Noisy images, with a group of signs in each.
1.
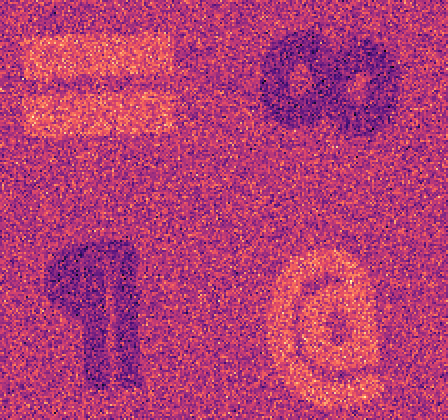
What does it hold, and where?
top left: light equals sign; top right: dark infinity sign; bottom left: dark pilcrow; bottom right: light at sign
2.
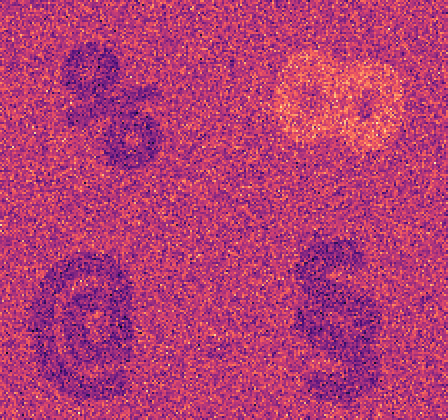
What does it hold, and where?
top left: dark percent sign; top right: light infinity sign; bottom left: dark at sign; bottom right: dark section sign
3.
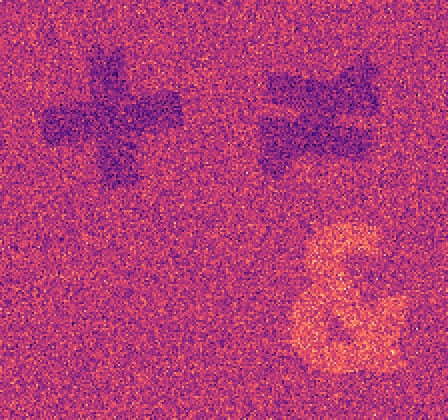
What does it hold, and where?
top left: dark plus sign; top right: dark not-equal sign; bottom right: light ampersand
